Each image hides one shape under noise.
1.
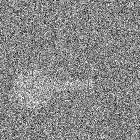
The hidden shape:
lollipop
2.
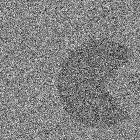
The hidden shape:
disc with a wedge cut out
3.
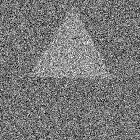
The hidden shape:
triangle
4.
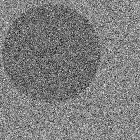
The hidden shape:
disc
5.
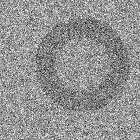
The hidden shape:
ring
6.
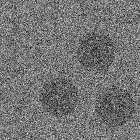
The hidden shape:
three dots
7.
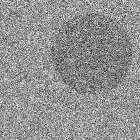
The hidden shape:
disc
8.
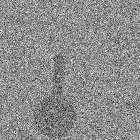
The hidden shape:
lollipop
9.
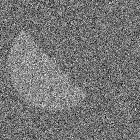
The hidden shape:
half disc
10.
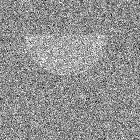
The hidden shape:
half disc
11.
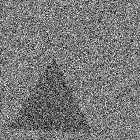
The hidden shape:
triangle
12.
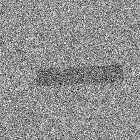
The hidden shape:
bar
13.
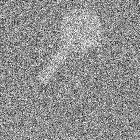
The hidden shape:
lollipop
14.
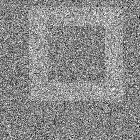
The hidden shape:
square frame
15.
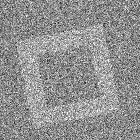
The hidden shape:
square frame
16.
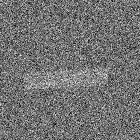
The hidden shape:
bar
